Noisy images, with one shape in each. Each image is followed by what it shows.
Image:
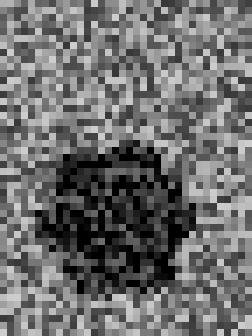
flower
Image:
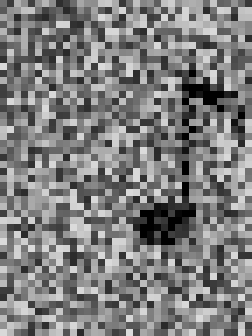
musical note
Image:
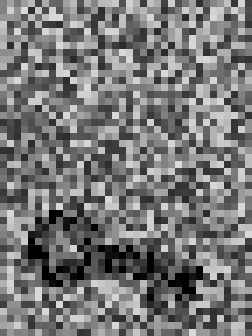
key
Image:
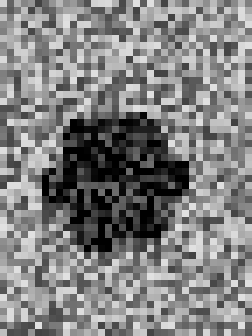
flower
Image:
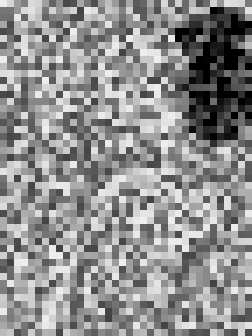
footprint
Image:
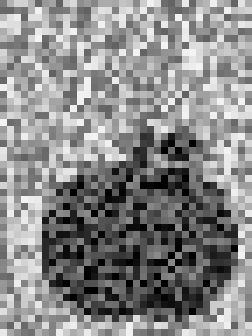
apple
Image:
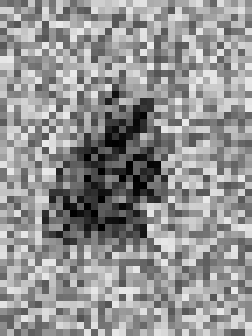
chess knight
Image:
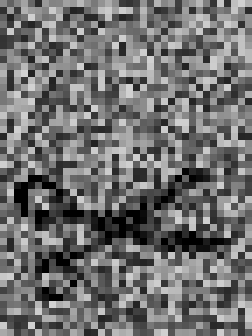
pair of scissors
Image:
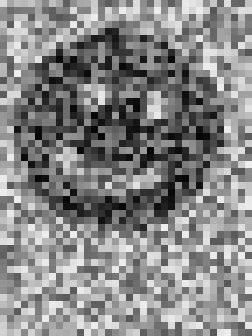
smiling face
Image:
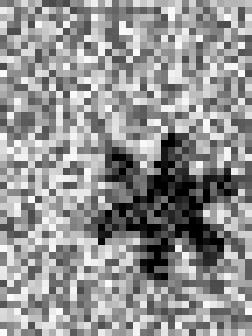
asterisk
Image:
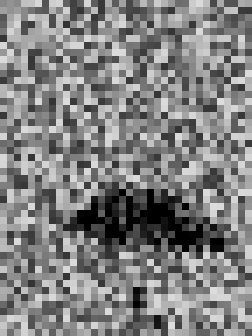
umbrella
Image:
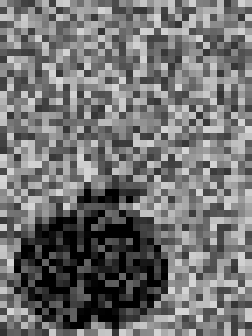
apple
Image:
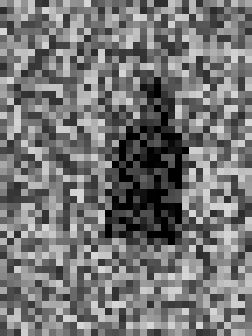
bottle
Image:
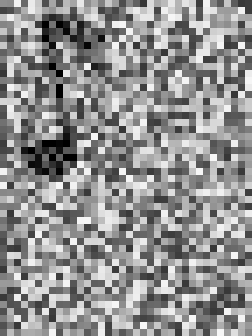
musical note
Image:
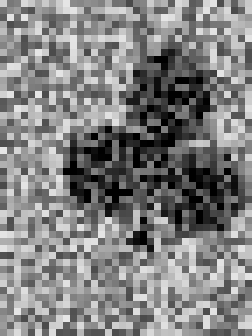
club
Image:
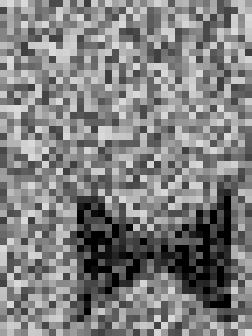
bow tie
